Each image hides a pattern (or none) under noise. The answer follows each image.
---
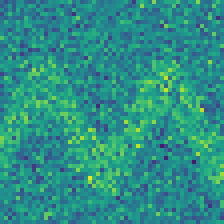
a wavy band
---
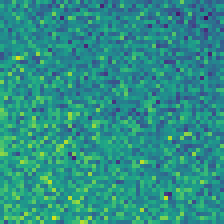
a smooth slope
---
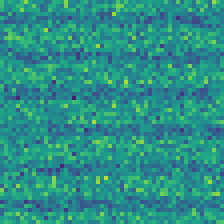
horizontal stripes
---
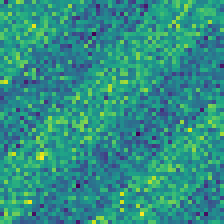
diagonal stripes
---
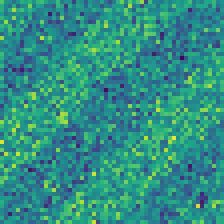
diagonal stripes
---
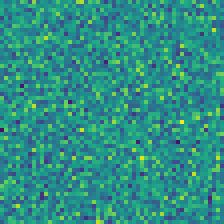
only noise
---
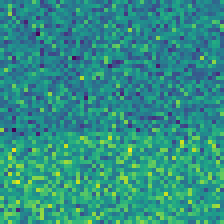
a sharp edge
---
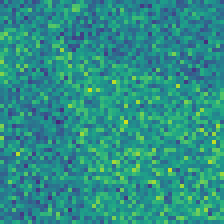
spokes from one point
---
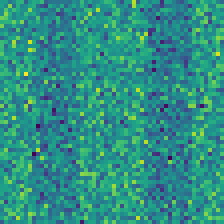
vertical stripes
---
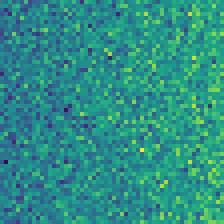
a smooth slope
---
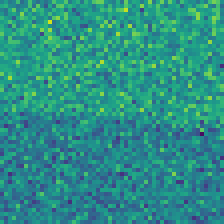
a sharp edge
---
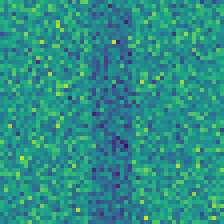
one vertical stripe
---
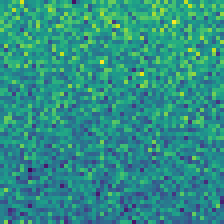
a smooth slope
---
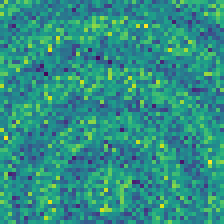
rings round one point
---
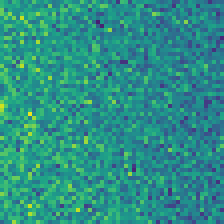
a smooth slope
